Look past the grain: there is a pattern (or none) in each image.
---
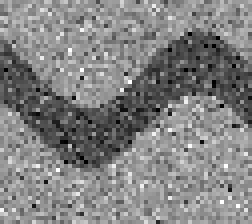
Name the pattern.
a wavy band
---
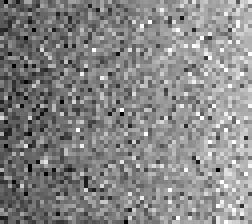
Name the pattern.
a smooth slope
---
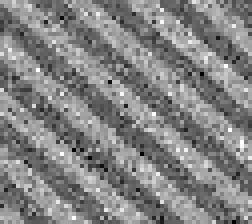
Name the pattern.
diagonal stripes
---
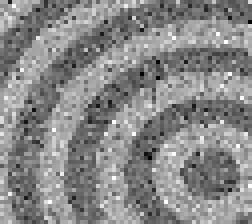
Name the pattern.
rings round one point
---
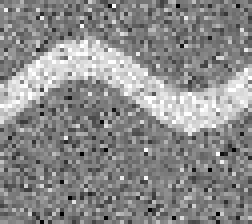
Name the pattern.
a wavy band
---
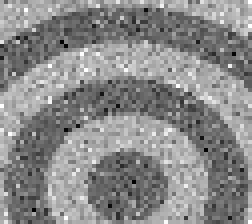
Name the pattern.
rings round one point
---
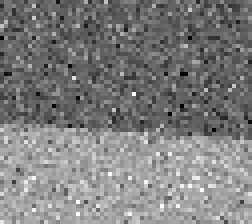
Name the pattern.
a sharp edge
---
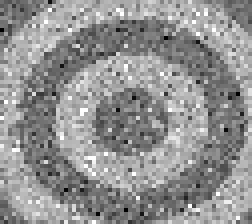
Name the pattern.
rings round one point
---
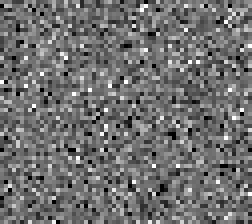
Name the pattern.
only noise
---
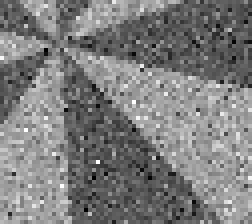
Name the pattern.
spokes from one point
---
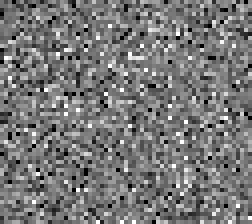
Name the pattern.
only noise
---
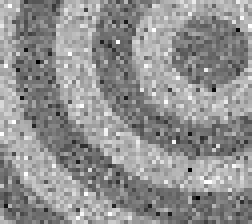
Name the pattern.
rings round one point
